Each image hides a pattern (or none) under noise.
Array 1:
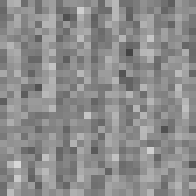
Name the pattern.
vertical stripes
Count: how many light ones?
6
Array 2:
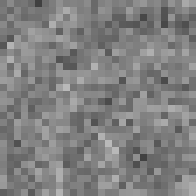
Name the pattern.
rings round one point
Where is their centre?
bottom right
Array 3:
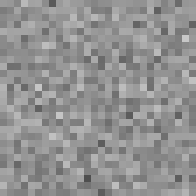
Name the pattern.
only noise
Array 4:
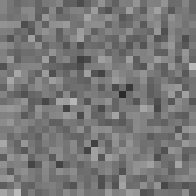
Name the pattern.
only noise
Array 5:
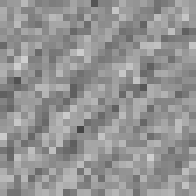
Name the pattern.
diagonal stripes
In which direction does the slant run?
bottom left to top right
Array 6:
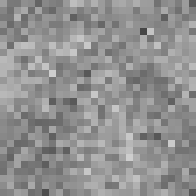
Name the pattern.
spokes from one point
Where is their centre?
top middle
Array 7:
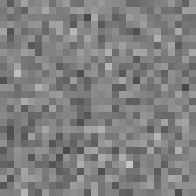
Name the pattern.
only noise
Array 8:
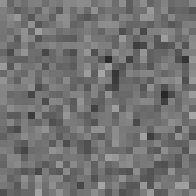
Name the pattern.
only noise
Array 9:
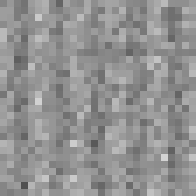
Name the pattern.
vertical stripes
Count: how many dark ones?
5
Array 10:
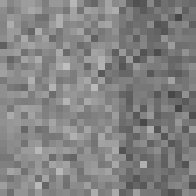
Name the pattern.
a sharp edge
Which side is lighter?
left
